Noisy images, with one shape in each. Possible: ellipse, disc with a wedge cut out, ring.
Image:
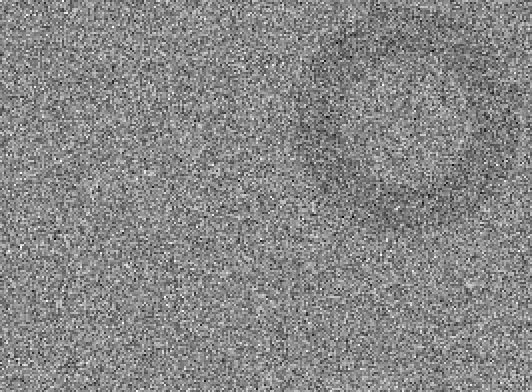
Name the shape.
ring
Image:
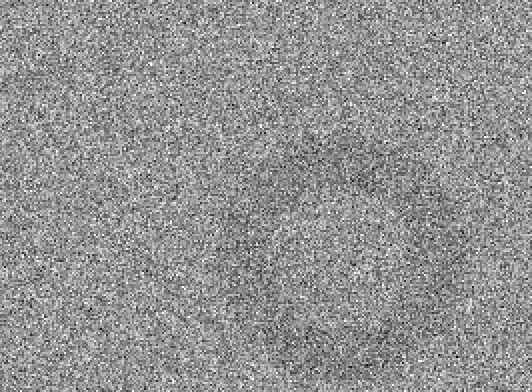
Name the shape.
ring
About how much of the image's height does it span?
two thirds
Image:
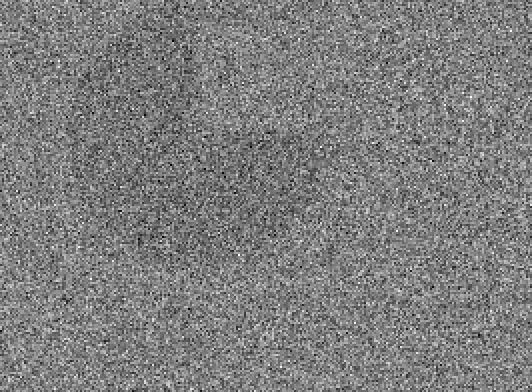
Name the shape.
disc with a wedge cut out
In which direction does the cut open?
up and right
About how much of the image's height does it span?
two thirds
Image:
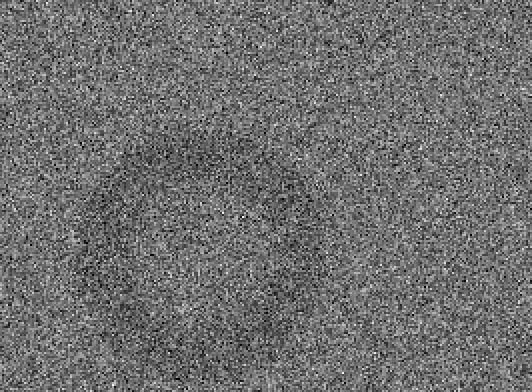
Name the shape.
ring
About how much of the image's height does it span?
two thirds
